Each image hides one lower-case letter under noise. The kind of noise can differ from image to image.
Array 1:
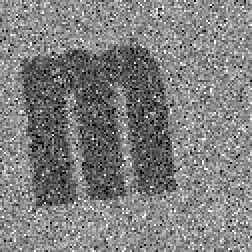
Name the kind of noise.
heavy tails
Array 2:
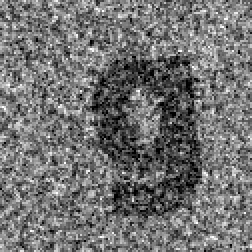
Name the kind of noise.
blotchy
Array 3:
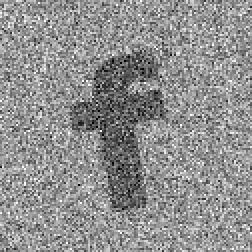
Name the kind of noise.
independent entries
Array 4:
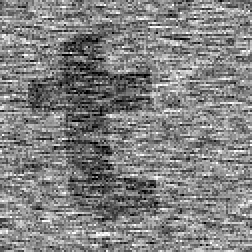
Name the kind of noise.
streaked along the rows
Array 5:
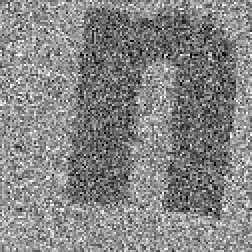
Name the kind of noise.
low rank plus noise
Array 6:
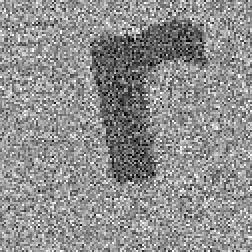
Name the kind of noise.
low rank plus noise
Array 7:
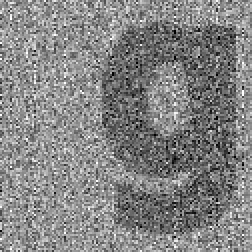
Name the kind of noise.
columns of uneven size
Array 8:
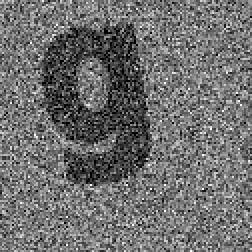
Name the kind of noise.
low rank plus noise
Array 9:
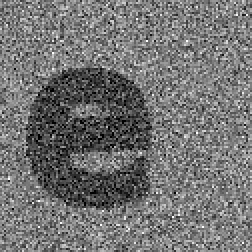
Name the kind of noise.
low rank plus noise
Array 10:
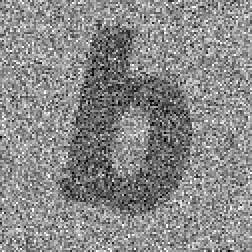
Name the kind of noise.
independent entries
